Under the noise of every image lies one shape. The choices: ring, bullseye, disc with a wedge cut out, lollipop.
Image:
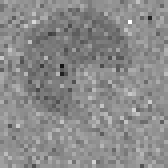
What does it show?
dark disc with a wedge cut out
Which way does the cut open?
down and right
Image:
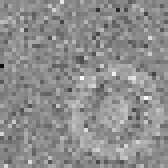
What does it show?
light bullseye
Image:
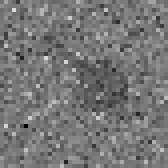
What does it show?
dark lollipop
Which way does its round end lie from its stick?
down and right
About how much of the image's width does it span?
half
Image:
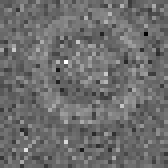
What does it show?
light bullseye
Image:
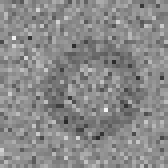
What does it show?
dark ring
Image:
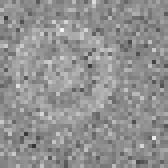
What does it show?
light bullseye
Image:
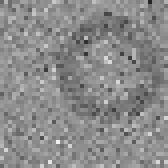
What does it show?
dark ring
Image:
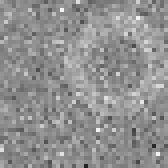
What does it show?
light ring
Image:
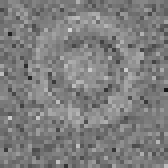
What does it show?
light bullseye
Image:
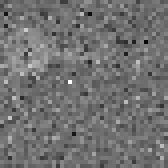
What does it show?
light lollipop
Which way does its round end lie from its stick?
left
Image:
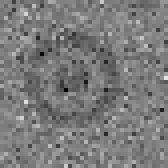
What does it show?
dark bullseye
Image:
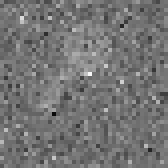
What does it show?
light lollipop
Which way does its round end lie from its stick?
up and right
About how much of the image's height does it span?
half
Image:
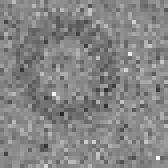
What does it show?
dark ring
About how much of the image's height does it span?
two thirds
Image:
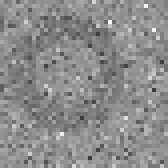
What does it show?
dark ring
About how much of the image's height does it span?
two thirds
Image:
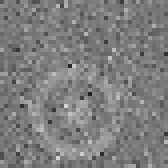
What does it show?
light bullseye
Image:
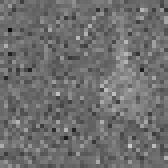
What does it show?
light lollipop
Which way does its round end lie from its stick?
down
